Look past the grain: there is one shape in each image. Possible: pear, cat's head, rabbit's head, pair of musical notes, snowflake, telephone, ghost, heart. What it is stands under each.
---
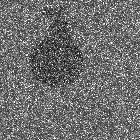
pear
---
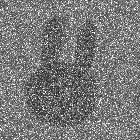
rabbit's head
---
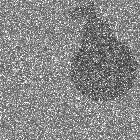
pear
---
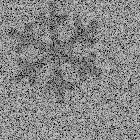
snowflake
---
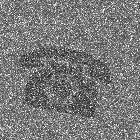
telephone
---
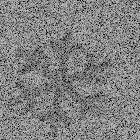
snowflake
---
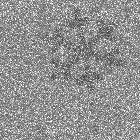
snowflake
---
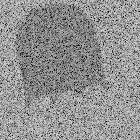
ghost
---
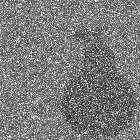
pear
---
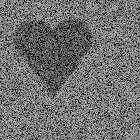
heart
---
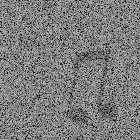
pair of musical notes
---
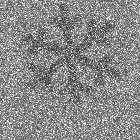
snowflake
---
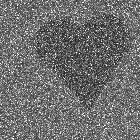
heart
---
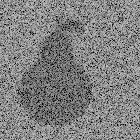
pear
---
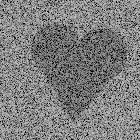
heart
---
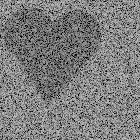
heart
